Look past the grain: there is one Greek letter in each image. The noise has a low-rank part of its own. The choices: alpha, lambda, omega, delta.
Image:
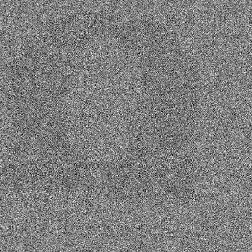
omega
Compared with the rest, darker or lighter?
darker
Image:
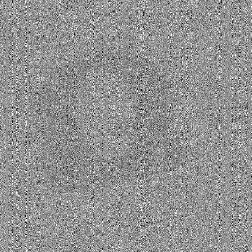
omega
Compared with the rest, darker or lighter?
darker
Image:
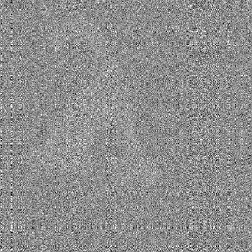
lambda
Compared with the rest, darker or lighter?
lighter
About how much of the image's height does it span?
two thirds
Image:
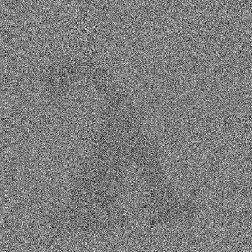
lambda
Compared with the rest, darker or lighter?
darker
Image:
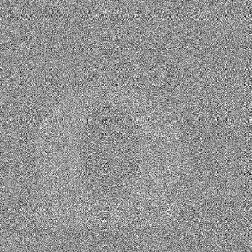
omega
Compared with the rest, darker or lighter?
lighter
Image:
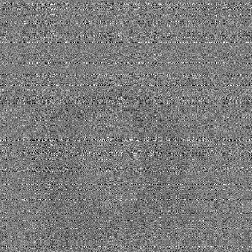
omega
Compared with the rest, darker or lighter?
darker
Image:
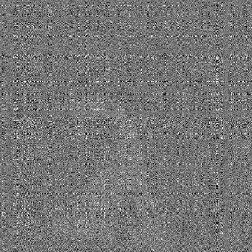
lambda
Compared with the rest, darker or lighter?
lighter
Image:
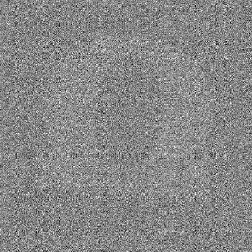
omega
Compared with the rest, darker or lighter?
lighter
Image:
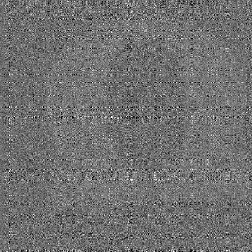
omega
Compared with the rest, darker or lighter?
lighter
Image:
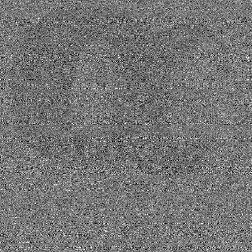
alpha
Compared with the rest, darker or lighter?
darker
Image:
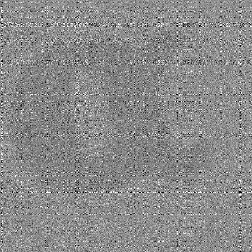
alpha
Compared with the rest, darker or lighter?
darker
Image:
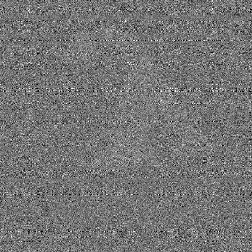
lambda
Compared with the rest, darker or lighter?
lighter
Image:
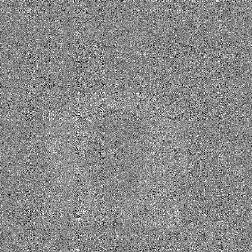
omega
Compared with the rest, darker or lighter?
lighter
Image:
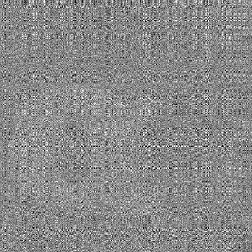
alpha
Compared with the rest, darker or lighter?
lighter
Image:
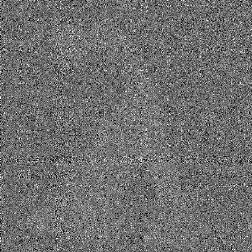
lambda
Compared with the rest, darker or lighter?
lighter
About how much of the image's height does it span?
nearly all
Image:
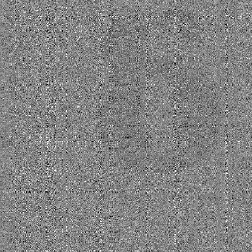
delta
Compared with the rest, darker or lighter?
darker
